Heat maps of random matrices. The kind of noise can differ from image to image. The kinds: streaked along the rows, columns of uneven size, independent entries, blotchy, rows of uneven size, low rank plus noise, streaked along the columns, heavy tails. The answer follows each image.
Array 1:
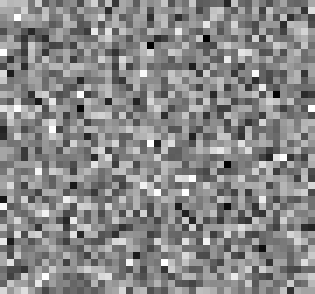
independent entries
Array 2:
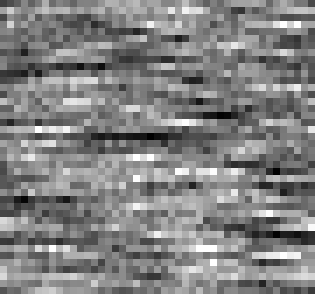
streaked along the rows
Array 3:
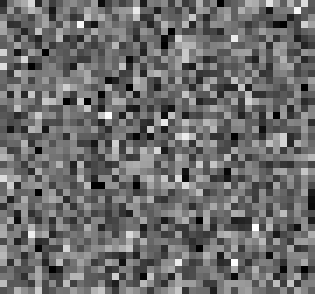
independent entries
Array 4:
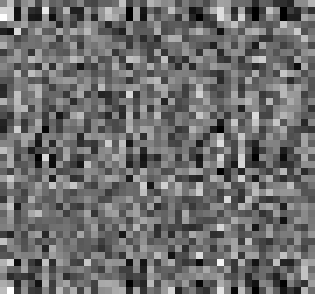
low rank plus noise
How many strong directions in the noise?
one
